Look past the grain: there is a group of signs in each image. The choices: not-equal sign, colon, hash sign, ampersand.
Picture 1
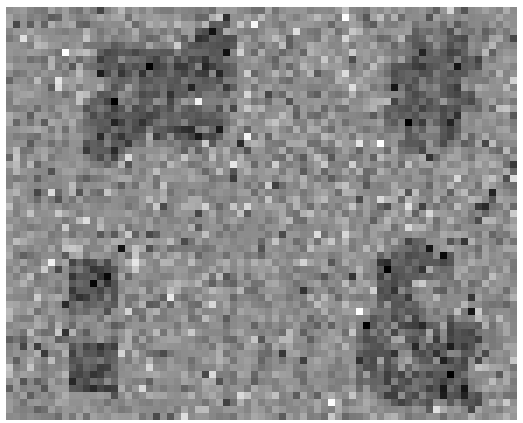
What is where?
top left: not-equal sign; top right: hash sign; bottom left: colon; bottom right: ampersand
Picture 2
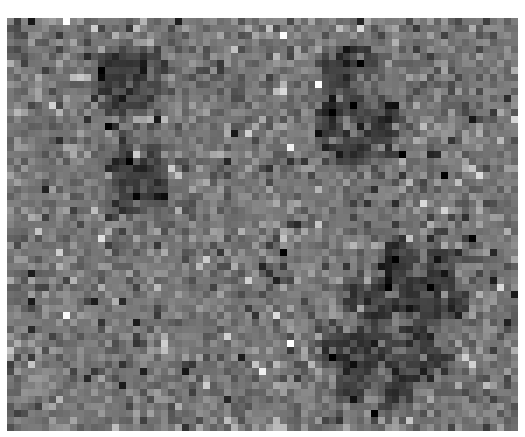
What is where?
top left: colon; top right: ampersand; bottom right: hash sign
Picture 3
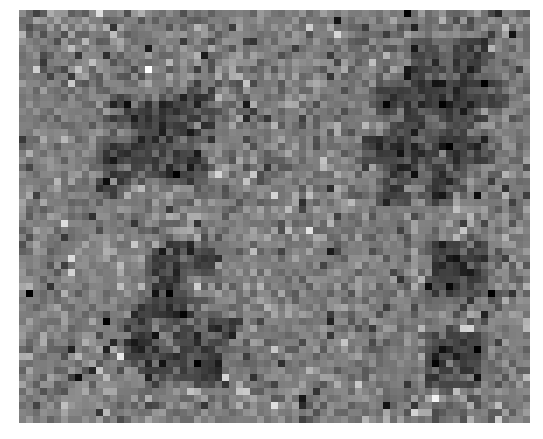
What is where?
top left: not-equal sign; top right: hash sign; bottom left: ampersand; bottom right: colon
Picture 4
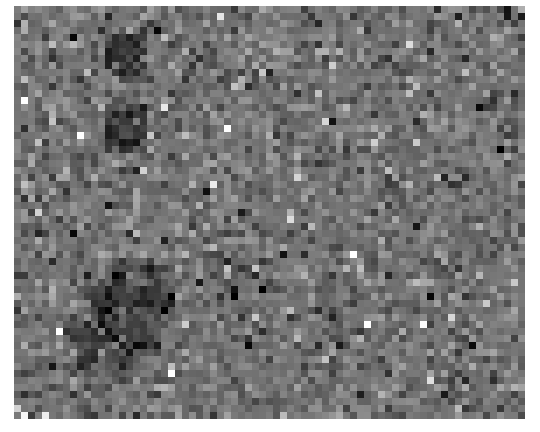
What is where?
top left: colon; bottom left: hash sign
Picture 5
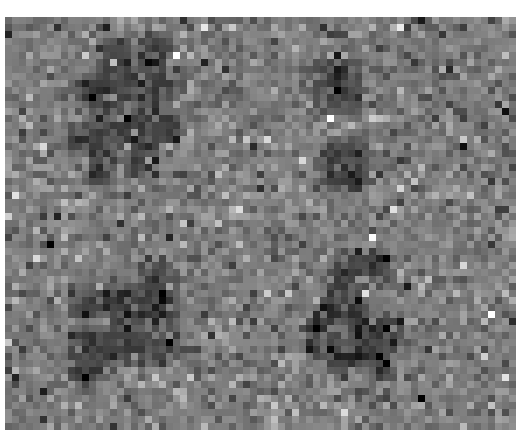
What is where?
top left: hash sign; top right: colon; bottom left: not-equal sign; bottom right: ampersand
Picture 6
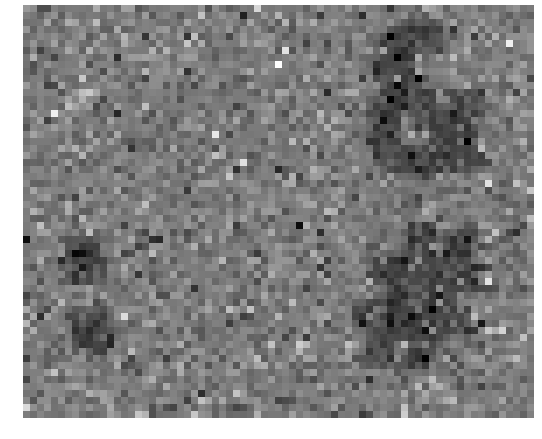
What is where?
top right: ampersand; bottom left: colon; bottom right: hash sign
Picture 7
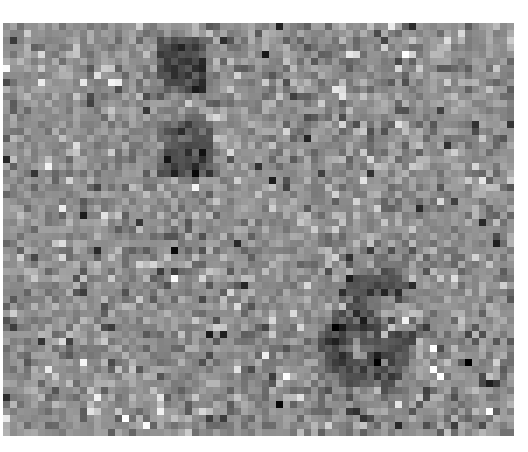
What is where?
top left: colon; bottom right: ampersand
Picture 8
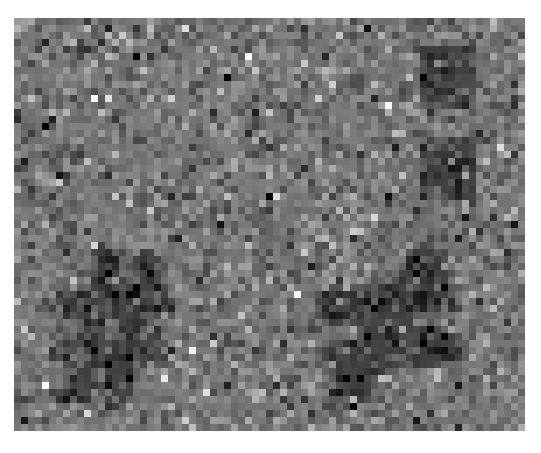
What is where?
top right: colon; bottom left: hash sign; bottom right: not-equal sign
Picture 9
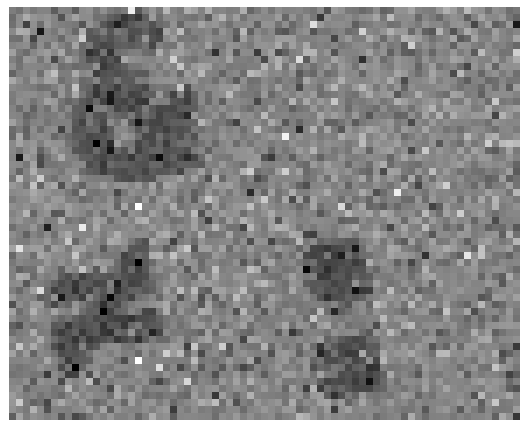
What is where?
top left: ampersand; bottom left: not-equal sign; bottom right: colon
